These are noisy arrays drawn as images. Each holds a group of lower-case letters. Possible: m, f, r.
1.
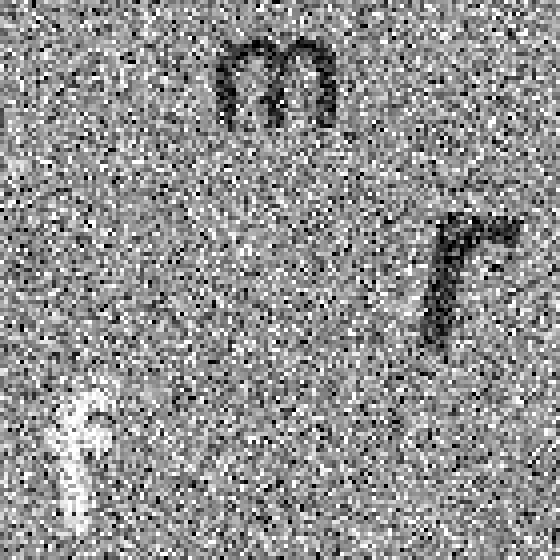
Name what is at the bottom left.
f
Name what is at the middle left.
nothing
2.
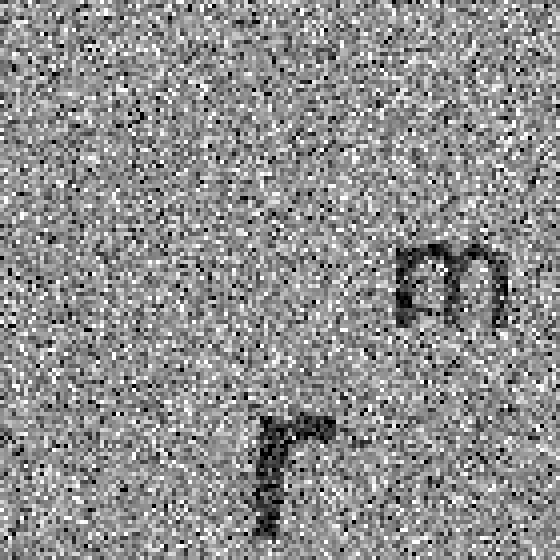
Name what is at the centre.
nothing
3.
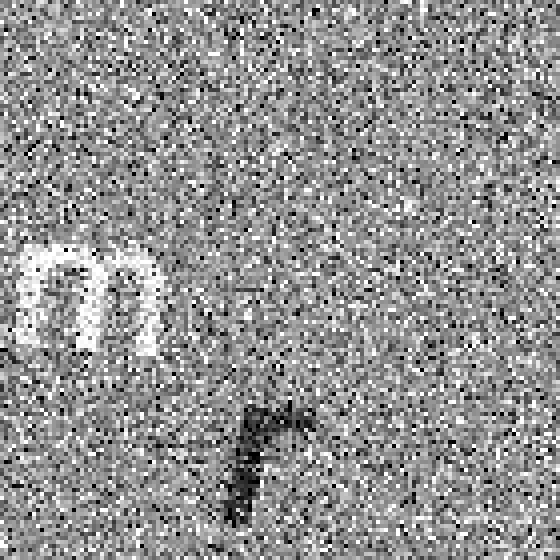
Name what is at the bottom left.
nothing
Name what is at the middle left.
m
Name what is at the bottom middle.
r
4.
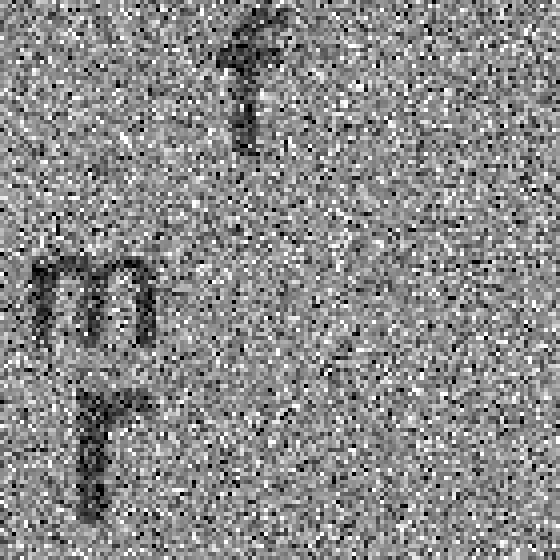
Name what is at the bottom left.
r
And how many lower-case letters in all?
3
